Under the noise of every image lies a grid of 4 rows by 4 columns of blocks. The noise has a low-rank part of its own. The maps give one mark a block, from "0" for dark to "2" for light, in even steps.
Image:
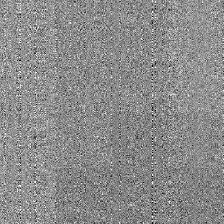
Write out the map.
2 1 1 2
2 1 1 2
2 1 0 1
2 0 0 0
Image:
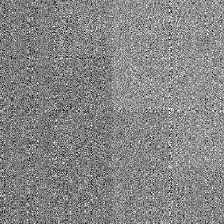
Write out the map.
0 1 2 2
0 0 2 2
0 0 1 2
0 0 1 1
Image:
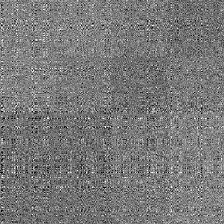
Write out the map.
2 2 1 0
2 1 0 1
0 0 1 2
0 0 1 2
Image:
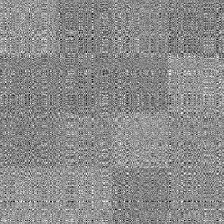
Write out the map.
2 0 1 0
0 0 0 2
0 1 2 1
2 2 0 1
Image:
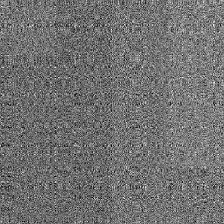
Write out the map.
1 0 1 2
0 0 1 2
0 0 1 2
0 0 1 1
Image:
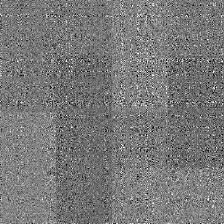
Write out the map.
1 1 2 1
1 0 2 0
2 0 1 0
2 0 2 2
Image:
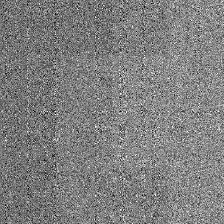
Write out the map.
0 0 1 2
0 1 2 2
0 1 2 2
0 1 1 2
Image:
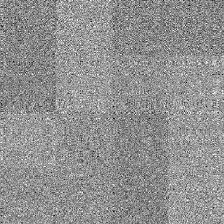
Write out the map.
0 2 0 0
0 2 1 2
2 1 0 2
1 1 0 2
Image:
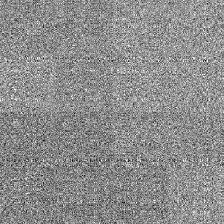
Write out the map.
1 1 2 2
2 1 2 2
0 0 1 1
0 0 0 2
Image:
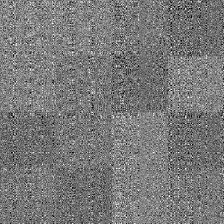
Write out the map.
2 2 1 0
2 1 0 2
0 1 2 0
1 0 2 1
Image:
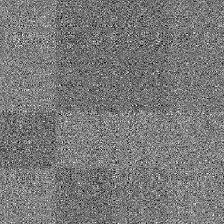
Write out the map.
2 0 0 1
2 0 0 1
0 2 2 2
2 0 1 2
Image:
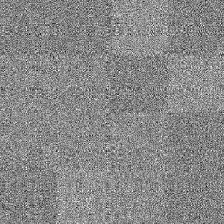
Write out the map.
0 0 2 0
1 1 0 2
1 1 1 0
0 2 1 0
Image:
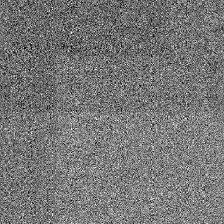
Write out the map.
0 0 0 1
0 1 1 1
1 2 2 2
1 2 2 2
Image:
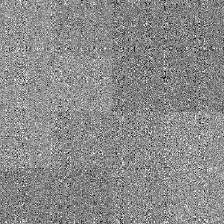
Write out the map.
2 1 0 0
2 2 0 0
2 1 1 2
0 0 1 2
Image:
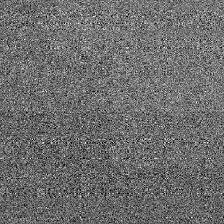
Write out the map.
1 2 2 2
1 1 2 2
0 0 1 1
0 0 0 0
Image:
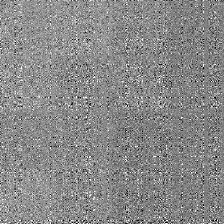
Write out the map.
2 2 1 0
2 1 1 0
1 1 0 0
2 1 0 0
